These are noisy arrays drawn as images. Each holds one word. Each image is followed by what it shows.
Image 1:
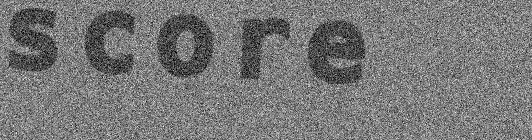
score
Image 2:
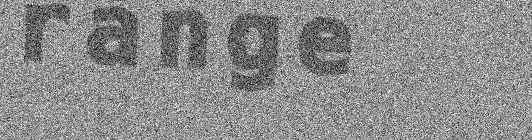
range
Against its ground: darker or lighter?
darker
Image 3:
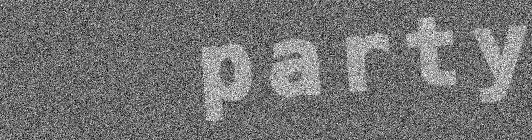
party
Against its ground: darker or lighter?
lighter
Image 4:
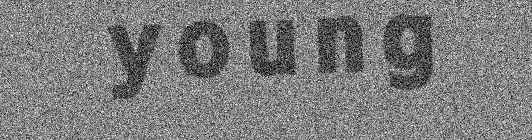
young
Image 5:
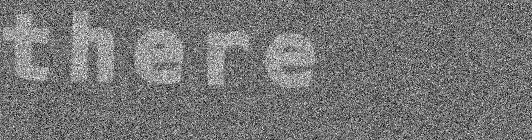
there
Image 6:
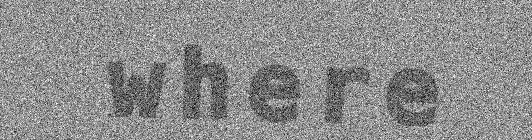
where
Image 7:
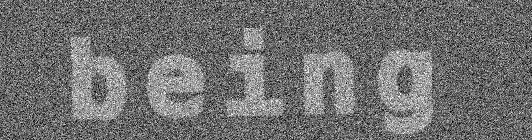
being
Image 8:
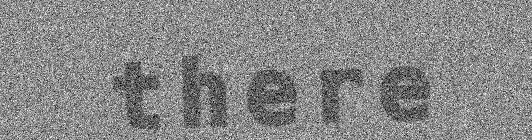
there
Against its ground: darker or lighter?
darker
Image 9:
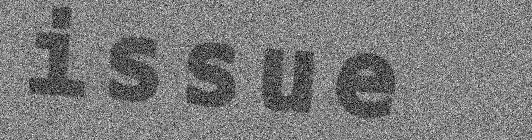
issue
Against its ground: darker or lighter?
darker
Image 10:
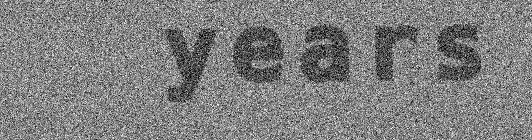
years
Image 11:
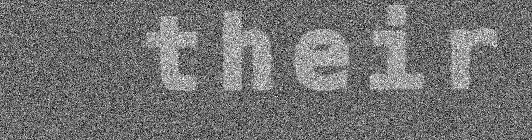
their
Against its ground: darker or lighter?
lighter
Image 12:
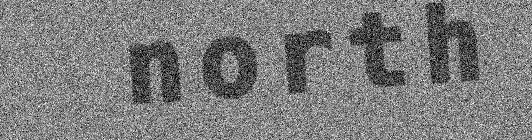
north
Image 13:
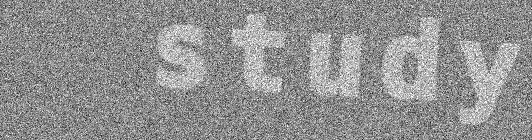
study
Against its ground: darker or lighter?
lighter
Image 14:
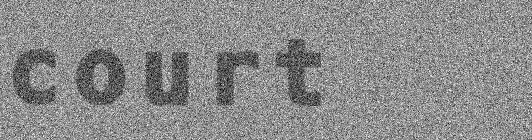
court
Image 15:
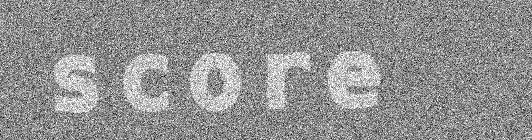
score
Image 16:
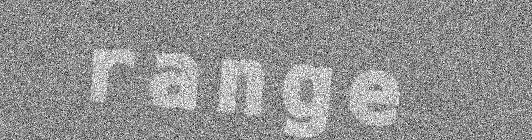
range
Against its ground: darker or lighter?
lighter
